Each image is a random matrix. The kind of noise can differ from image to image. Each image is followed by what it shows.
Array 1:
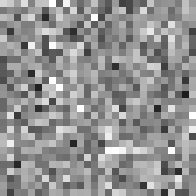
independent entries
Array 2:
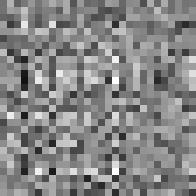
low rank plus noise
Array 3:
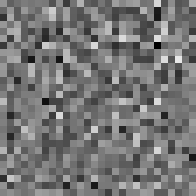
low rank plus noise
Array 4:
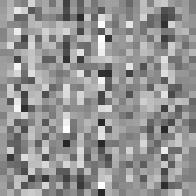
columns of uneven size
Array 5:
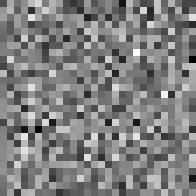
low rank plus noise
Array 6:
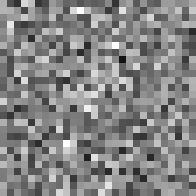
independent entries
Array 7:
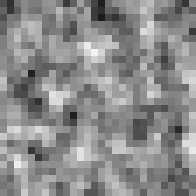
blotchy
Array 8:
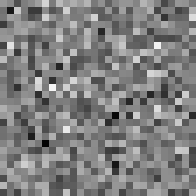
independent entries
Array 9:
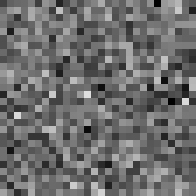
independent entries
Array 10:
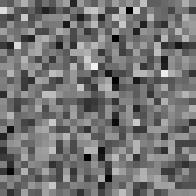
low rank plus noise
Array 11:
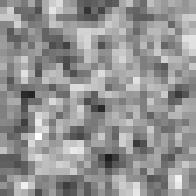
blotchy
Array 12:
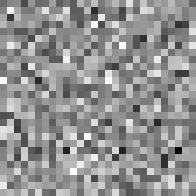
independent entries
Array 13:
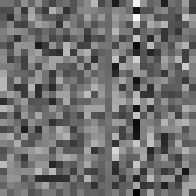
columns of uneven size
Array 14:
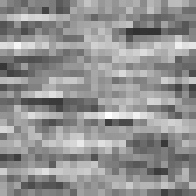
streaked along the rows
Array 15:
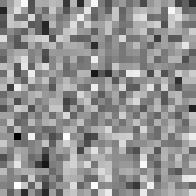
low rank plus noise
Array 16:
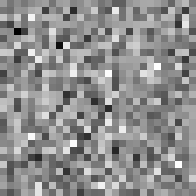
independent entries
